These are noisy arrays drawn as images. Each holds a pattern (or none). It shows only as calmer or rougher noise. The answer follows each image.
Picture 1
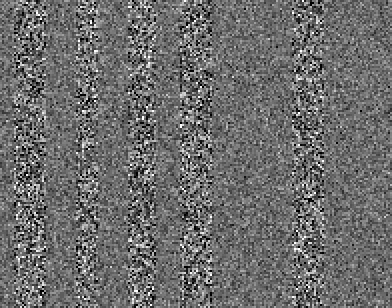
bands of columns
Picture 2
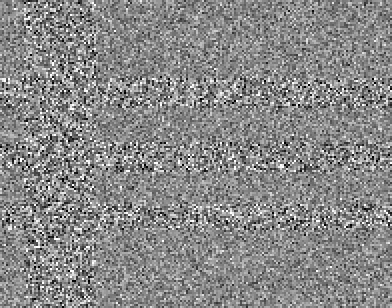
bands of rows crossing bands of columns
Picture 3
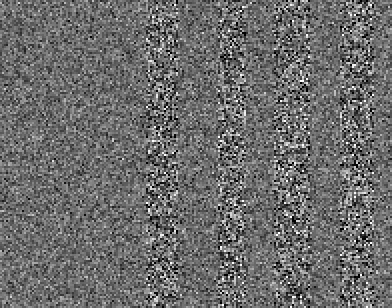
bands of columns
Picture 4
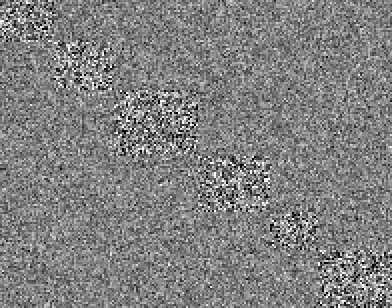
blocks along the diagonal
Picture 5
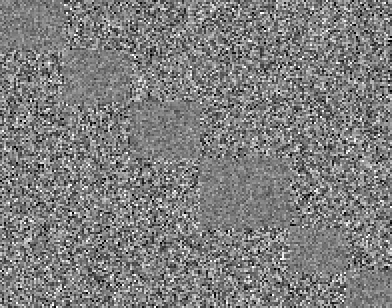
blocks along the diagonal
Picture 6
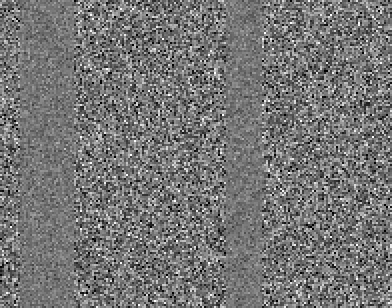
bands of columns
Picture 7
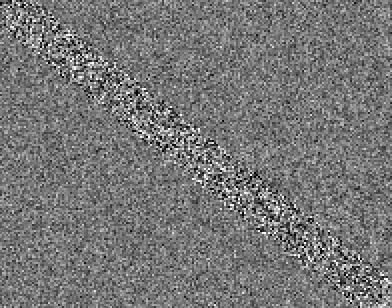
a diagonal band
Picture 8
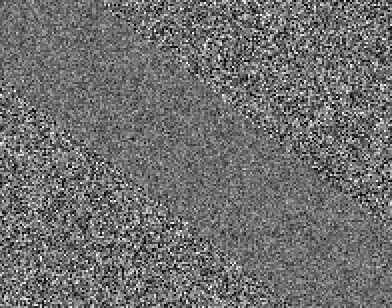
a diagonal band
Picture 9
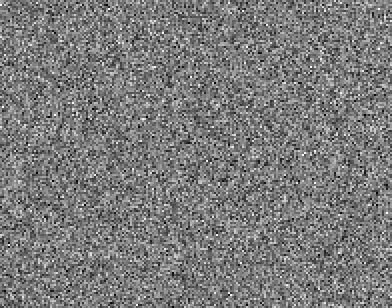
only noise
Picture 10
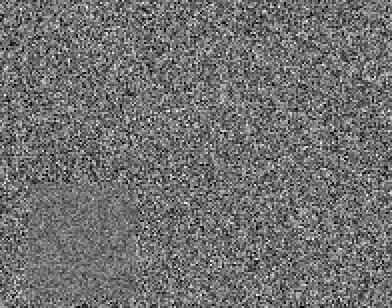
one block
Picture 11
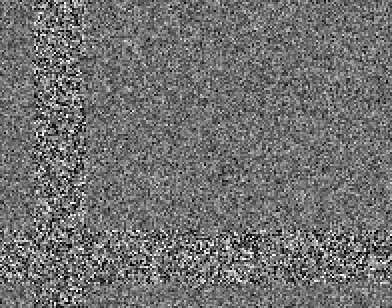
bands of rows crossing bands of columns
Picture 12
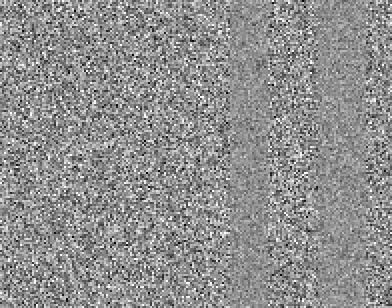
bands of columns
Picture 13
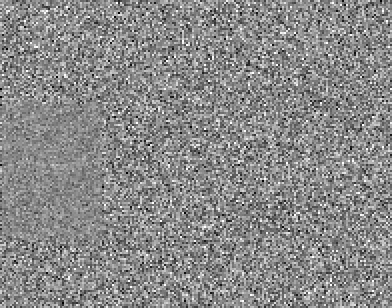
one block
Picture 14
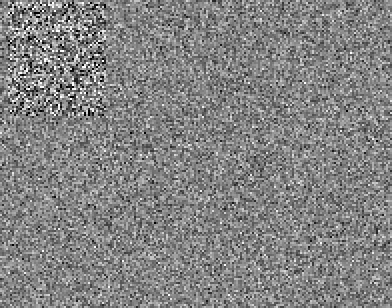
one block
